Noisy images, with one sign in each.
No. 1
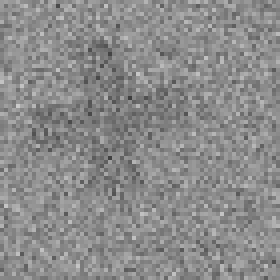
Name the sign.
plus sign
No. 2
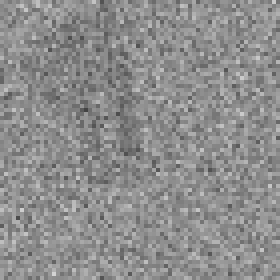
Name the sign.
pilcrow
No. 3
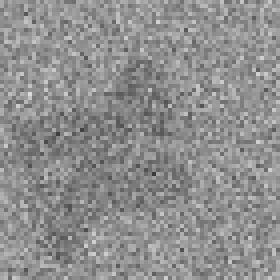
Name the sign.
not-equal sign
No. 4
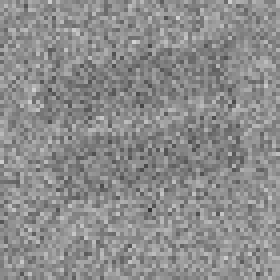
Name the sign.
equals sign
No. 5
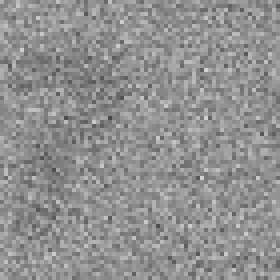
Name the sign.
question mark
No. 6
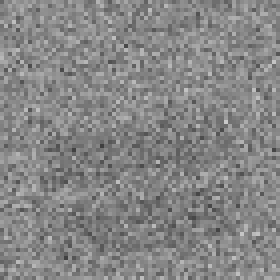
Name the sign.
equals sign
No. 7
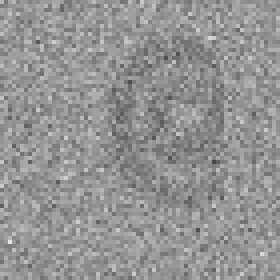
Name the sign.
at sign
